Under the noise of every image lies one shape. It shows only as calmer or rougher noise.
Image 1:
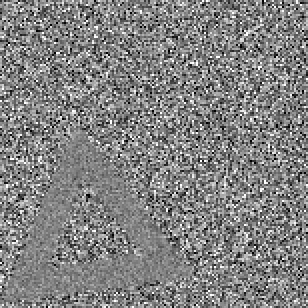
triangle frame
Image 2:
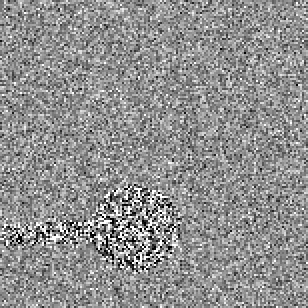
lollipop
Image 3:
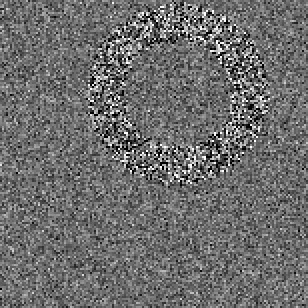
ring
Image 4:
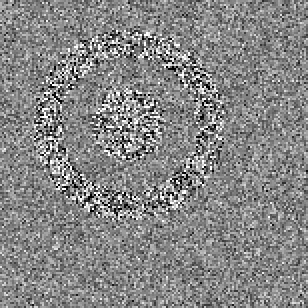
bullseye
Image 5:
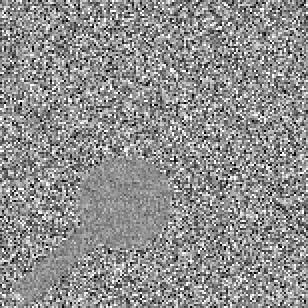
lollipop
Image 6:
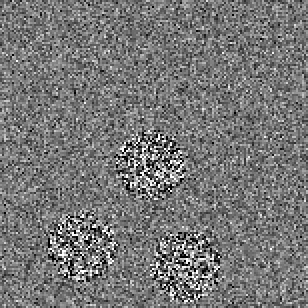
three dots
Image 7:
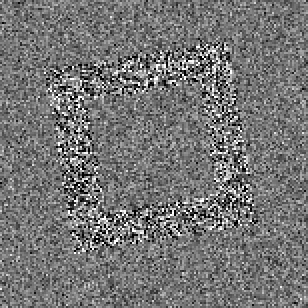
square frame
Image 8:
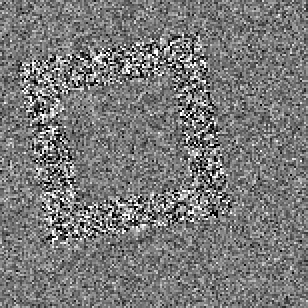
square frame
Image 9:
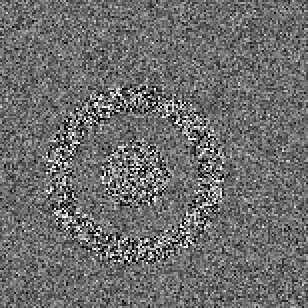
bullseye
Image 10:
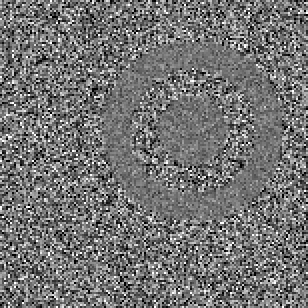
bullseye
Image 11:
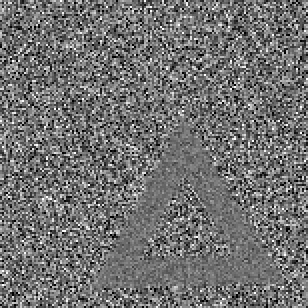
triangle frame
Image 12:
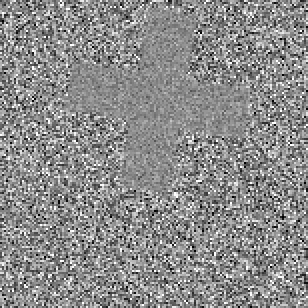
cross
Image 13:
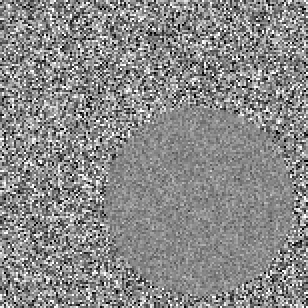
disc
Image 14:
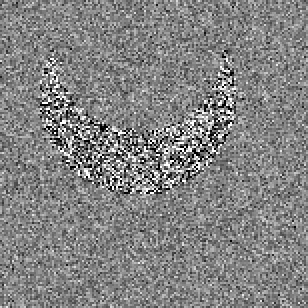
crescent
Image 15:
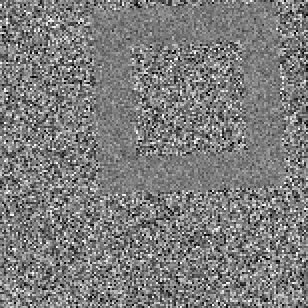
square frame
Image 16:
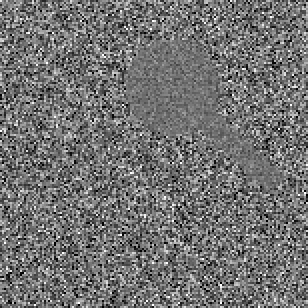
lollipop
